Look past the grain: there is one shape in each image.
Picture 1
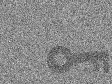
key
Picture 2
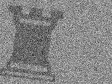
chess rook
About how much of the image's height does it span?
nearly all
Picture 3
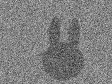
rabbit's head
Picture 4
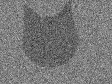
cat's head
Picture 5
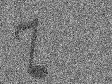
musical note
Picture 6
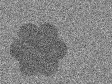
flower
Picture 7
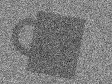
cup
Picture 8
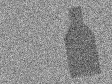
bottle
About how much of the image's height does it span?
nearly all
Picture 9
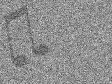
pair of musical notes
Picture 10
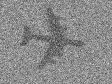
airplane
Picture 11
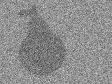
pear
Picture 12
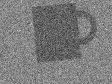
cup
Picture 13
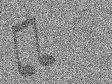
pair of musical notes
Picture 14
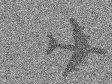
airplane
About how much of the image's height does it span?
two thirds
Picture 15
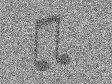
pair of musical notes
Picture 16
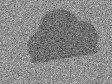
cloud
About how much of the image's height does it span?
two thirds
